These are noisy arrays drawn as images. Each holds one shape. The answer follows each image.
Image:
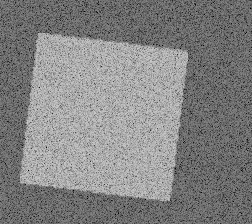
square
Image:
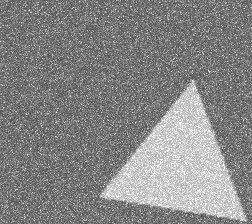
triangle
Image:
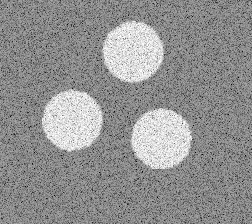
three dots
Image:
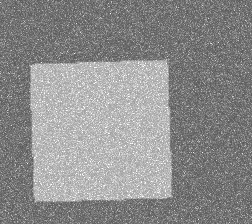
square
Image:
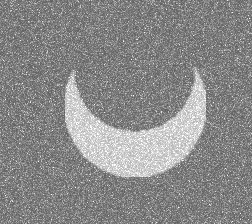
crescent
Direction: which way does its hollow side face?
up
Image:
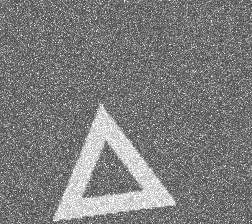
triangle frame
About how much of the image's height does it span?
half
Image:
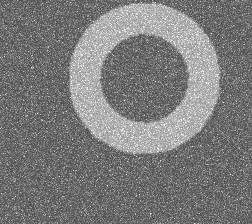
ring
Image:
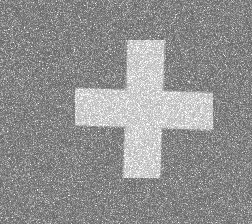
cross
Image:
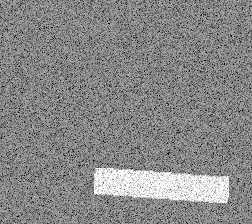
bar
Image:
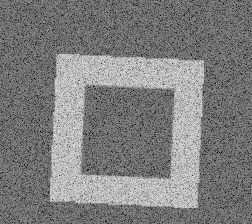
square frame
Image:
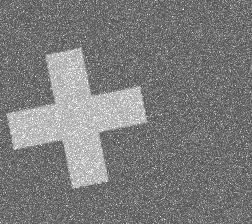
cross
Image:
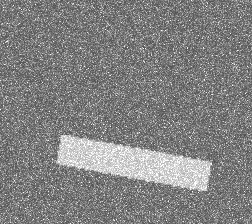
bar
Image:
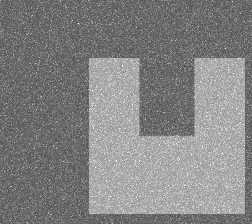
square with a notch
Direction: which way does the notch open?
up
